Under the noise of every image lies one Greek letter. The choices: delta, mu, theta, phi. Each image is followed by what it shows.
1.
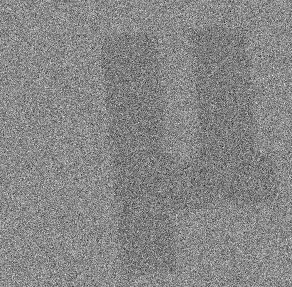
mu
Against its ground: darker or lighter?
darker
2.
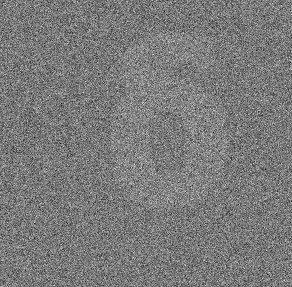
delta
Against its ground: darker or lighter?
lighter
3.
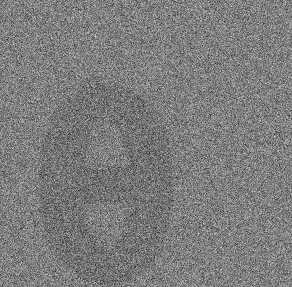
theta
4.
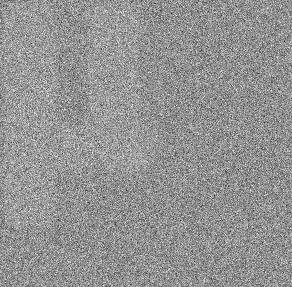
mu
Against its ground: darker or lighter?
lighter
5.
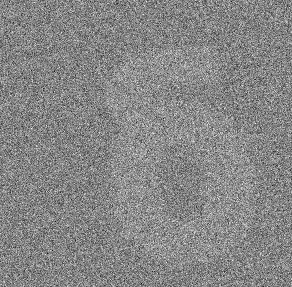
delta
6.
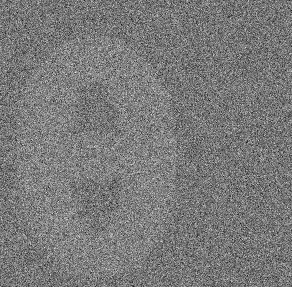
theta
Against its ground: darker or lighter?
lighter
